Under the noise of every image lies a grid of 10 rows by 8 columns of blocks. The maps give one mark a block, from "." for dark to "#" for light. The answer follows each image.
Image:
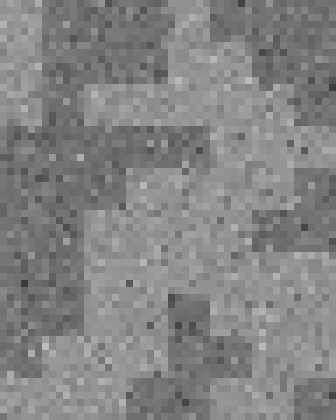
#...#...
#...##..
#.#####.
.....###
...####.
..####..
..######
..##.###
.###..##
###..##.
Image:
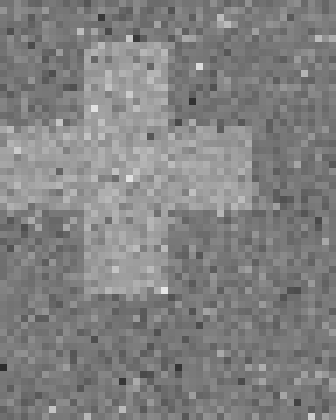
........
..##....
..##....
######..
######..
..##....
..##....
........
........
........
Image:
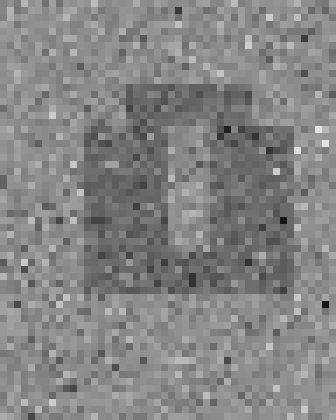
########
########
###...##
##..#..#
##..#..#
##..#..#
##.....#
########
########
########
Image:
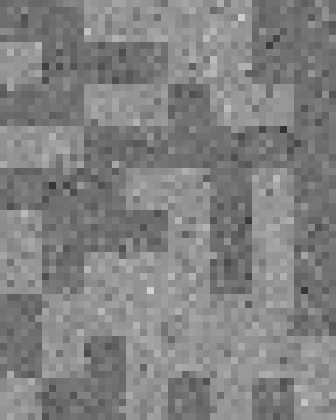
..####..
#...##..
..##.##.
##......
...##.#.
#...#.#.
#.###.#.
.######.
.#.#####
#..#.#.#
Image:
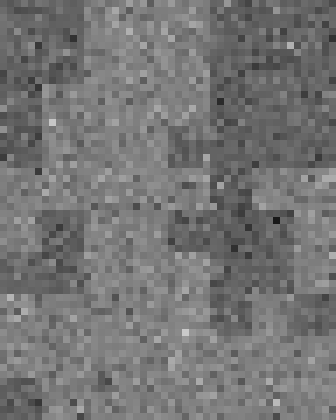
..###...
..###...
.####...
.###....
#####.##
#.##...#
..###..#
#####.#.
########
.#######
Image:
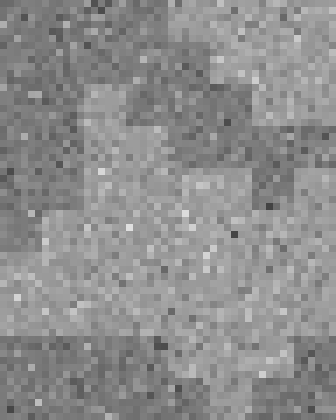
....####
.....###
..#...##
..##....
..####.#
.#######
########
########
....###.
.....#..
